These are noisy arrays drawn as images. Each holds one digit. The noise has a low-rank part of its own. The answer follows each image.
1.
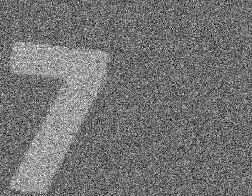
7
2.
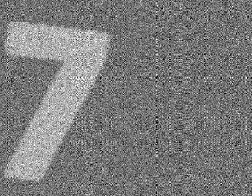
7
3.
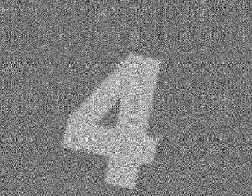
4
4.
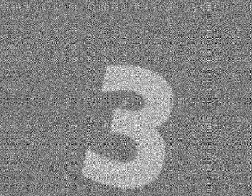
3
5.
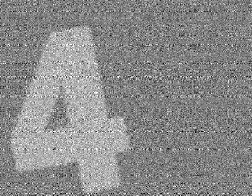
4
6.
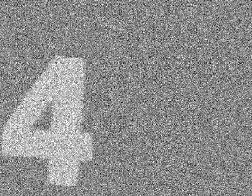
4
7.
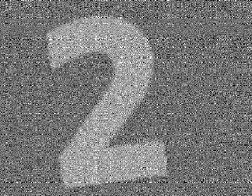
2
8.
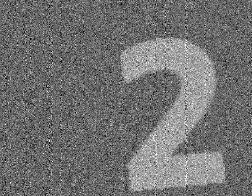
2
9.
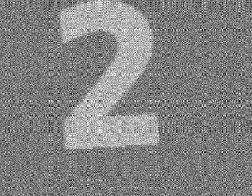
2
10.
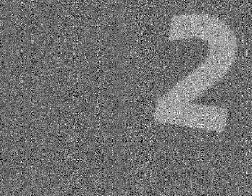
2
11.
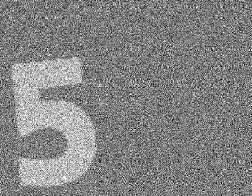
5
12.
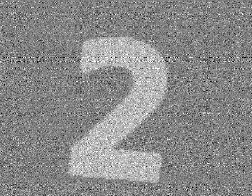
2
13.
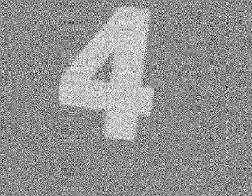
4
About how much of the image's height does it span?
two thirds
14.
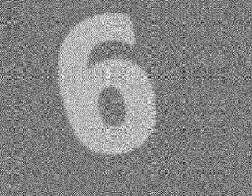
6
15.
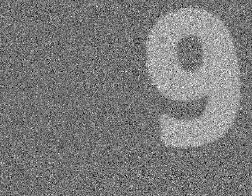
9
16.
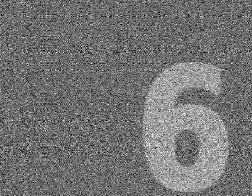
6
